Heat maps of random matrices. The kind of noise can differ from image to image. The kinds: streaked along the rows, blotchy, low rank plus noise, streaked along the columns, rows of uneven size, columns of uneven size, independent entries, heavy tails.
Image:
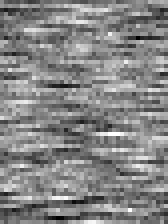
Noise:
streaked along the rows
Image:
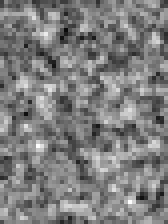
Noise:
blotchy
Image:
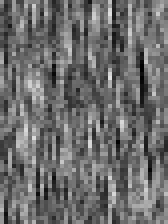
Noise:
streaked along the columns
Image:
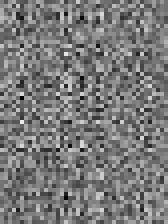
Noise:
low rank plus noise
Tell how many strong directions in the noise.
two
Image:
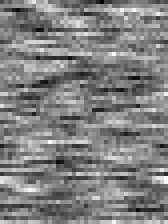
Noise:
streaked along the rows
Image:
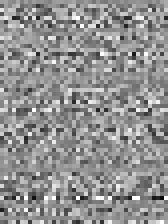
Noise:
rows of uneven size
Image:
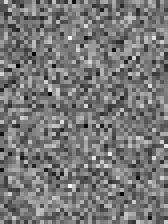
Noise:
independent entries
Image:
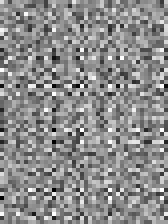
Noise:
low rank plus noise
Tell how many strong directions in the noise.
one
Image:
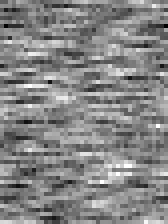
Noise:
streaked along the rows
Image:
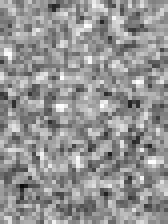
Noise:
blotchy
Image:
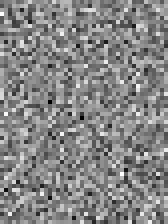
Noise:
independent entries
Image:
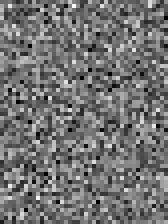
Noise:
independent entries
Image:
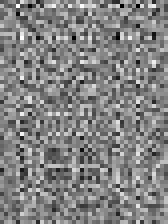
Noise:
low rank plus noise
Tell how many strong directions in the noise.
two
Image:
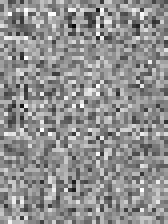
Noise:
low rank plus noise
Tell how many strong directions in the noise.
three or four
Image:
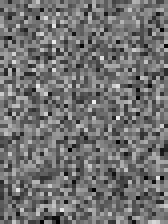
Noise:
independent entries
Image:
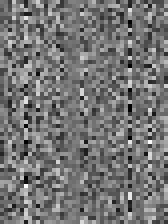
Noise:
columns of uneven size
